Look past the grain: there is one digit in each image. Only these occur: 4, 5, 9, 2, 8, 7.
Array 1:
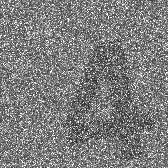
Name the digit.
4
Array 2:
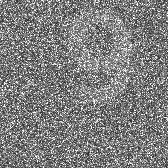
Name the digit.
9
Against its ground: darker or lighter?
lighter
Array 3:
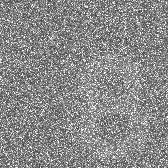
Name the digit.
8
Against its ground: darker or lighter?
lighter
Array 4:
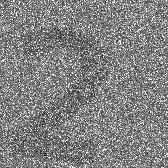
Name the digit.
2
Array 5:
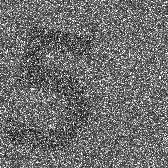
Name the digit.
5
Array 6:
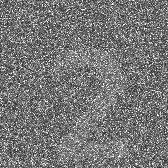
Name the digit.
2
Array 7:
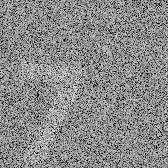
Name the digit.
7
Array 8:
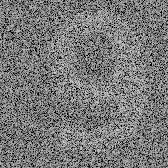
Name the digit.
9
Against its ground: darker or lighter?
lighter
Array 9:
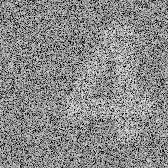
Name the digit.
4
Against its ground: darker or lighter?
lighter
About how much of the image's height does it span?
two thirds
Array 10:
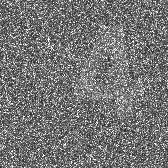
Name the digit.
4
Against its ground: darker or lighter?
lighter
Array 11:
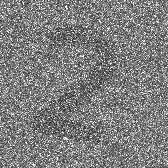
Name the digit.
2
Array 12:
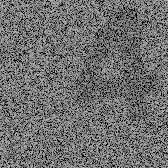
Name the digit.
4
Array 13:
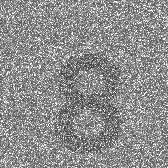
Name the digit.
8
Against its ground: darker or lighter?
darker
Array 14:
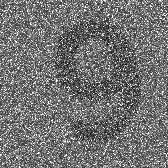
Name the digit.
9
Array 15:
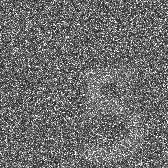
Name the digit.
5
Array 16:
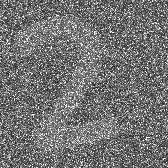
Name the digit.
2
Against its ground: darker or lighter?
lighter
